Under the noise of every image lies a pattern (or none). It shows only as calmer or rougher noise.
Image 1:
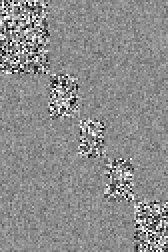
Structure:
blocks along the diagonal
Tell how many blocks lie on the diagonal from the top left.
5
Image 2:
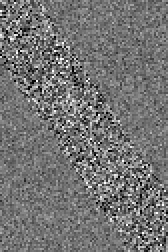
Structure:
a diagonal band
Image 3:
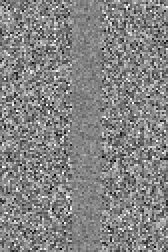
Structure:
one band of columns
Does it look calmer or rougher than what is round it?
calmer
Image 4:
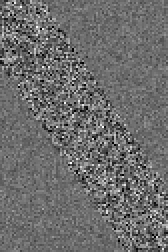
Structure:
a diagonal band
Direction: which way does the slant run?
top left to bottom right
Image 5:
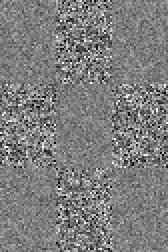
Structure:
a checkerboard
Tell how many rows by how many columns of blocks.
3 by 3
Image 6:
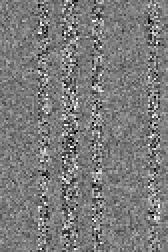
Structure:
bands of columns
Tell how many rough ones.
4
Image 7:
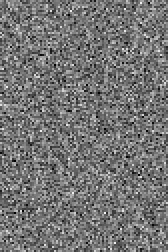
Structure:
only noise
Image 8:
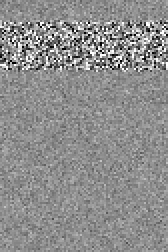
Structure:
one band of rows
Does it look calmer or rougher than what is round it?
rougher
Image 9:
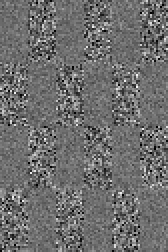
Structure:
a checkerboard
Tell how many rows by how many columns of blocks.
4 by 6
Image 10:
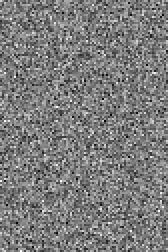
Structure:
only noise
